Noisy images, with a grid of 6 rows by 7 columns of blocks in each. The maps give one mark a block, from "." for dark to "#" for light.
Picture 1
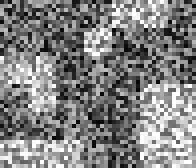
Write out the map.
....##.
...#...
##.....
.#...##
.....##
###..##
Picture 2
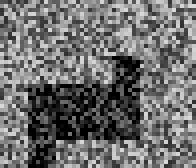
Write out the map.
#######
#######
####.##
#....##
#....##
#.#####
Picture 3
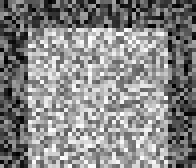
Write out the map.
.......
.#####.
.#####.
.#####.
.#####.
.#####.
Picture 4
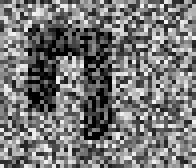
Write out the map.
#######
#...###
#.#.###
#.#.###
###.###
#######
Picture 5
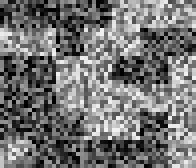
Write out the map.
....###
##.##..
..##..#
..#####
...##.#
#.....#
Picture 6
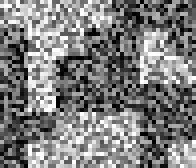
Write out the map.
####...
.##..#.
.#...##
.#.....
..###..
.####.#
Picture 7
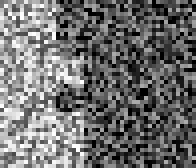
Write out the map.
##.....
##.....
###....
##.....
###....
###....
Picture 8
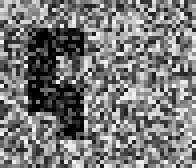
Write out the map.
#######
#..####
#.#####
#..####
##.####
#######
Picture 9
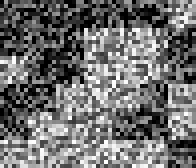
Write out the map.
......#
...###.
#..###.
..###.#
.###..#
######.
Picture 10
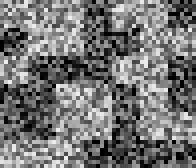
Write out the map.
###.##.
.##..##
#...##.
..##.#.
..##.##
###....
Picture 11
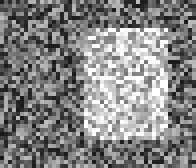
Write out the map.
.......
...###.
...###.
...###.
...###.
.......
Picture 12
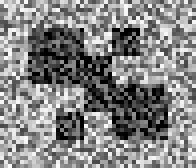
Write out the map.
#######
#..#.##
#...###
###...#
##.#..#
#######
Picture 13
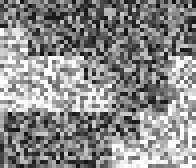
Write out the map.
.......
#......
###...#
####..#
.....##
....###
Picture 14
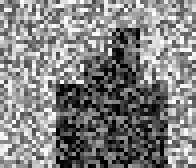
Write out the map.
#######
####.##
###..##
##....#
##....#
##....#
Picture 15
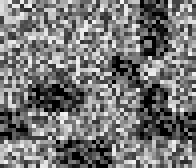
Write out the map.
#####.#
#####.#
####.##
#..##.#
.####..
##..###
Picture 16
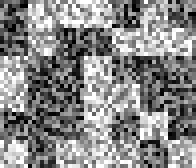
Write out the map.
.###.#.
.#..###
#..#...
#..##..
...#.#.
#.###.#
